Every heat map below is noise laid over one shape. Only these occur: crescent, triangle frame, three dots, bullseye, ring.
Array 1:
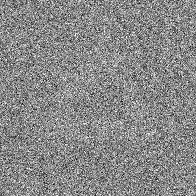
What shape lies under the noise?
triangle frame
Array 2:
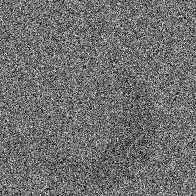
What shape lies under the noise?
crescent
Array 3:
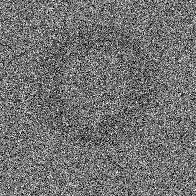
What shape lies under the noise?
ring
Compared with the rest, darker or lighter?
darker
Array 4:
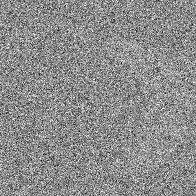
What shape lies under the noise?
crescent
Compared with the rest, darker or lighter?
lighter
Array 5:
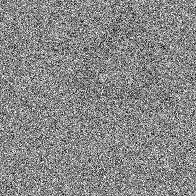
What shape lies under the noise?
triangle frame
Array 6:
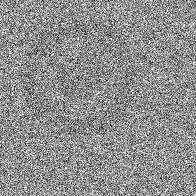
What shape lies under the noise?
bullseye
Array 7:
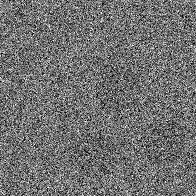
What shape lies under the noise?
three dots
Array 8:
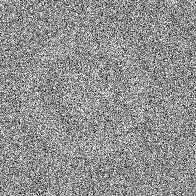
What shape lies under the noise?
bullseye
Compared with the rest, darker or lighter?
lighter
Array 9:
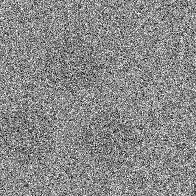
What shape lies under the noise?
three dots
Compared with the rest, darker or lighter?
darker
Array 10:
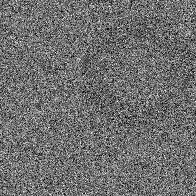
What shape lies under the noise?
ring
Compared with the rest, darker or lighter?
darker
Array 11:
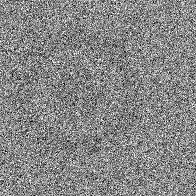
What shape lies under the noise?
bullseye
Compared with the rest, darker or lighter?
darker
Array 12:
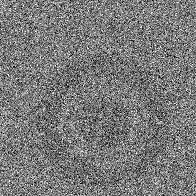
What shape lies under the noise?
bullseye
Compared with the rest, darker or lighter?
darker
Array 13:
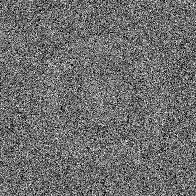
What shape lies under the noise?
bullseye
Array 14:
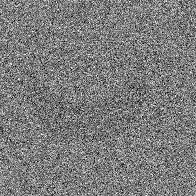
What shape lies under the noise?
crescent
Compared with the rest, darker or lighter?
darker
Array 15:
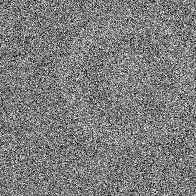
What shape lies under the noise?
bullseye
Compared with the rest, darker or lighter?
lighter
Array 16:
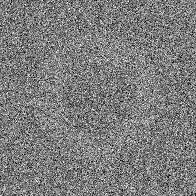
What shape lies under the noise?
ring
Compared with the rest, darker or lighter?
lighter
